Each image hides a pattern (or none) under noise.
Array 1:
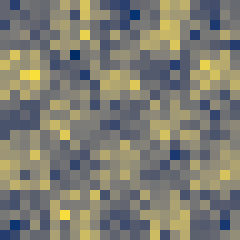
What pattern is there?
a checkerboard
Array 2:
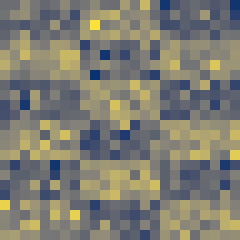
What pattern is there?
a checkerboard
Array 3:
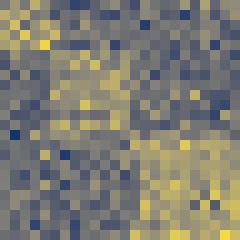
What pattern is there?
blocks along the diagonal
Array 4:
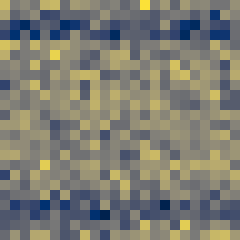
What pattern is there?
bands of rows
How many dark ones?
2
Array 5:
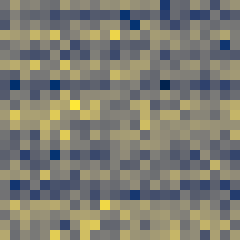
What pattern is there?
bands of rows
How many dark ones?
5
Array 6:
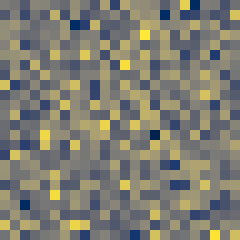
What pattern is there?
only noise
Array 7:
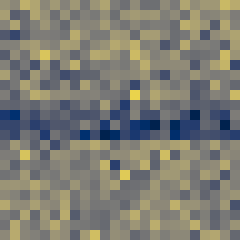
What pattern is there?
one band of rows
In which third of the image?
middle
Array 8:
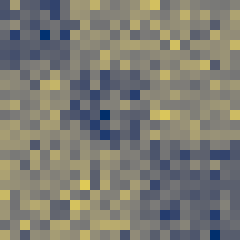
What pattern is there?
blocks along the diagonal
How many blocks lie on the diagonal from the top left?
3
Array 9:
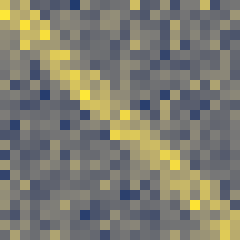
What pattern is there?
a diagonal band
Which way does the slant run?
top left to bottom right
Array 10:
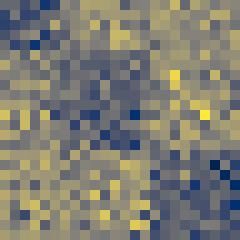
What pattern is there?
blocks along the diagonal
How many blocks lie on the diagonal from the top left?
3
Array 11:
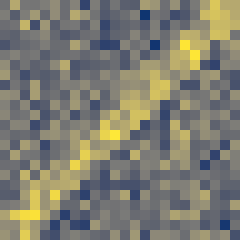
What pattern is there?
a diagonal band
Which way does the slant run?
bottom left to top right
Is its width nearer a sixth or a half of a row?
a sixth
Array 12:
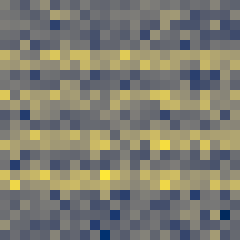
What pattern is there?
bands of rows
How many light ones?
4
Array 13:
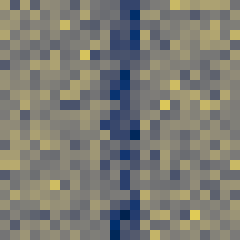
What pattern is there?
one band of columns
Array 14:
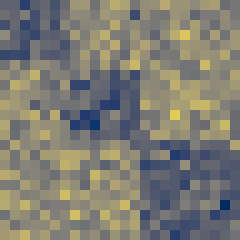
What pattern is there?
blocks along the diagonal
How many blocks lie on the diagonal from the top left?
3
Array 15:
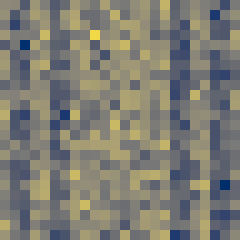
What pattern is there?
bands of columns
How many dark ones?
4
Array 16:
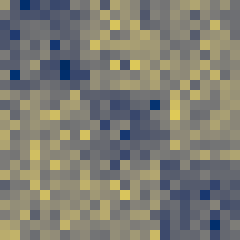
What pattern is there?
blocks along the diagonal
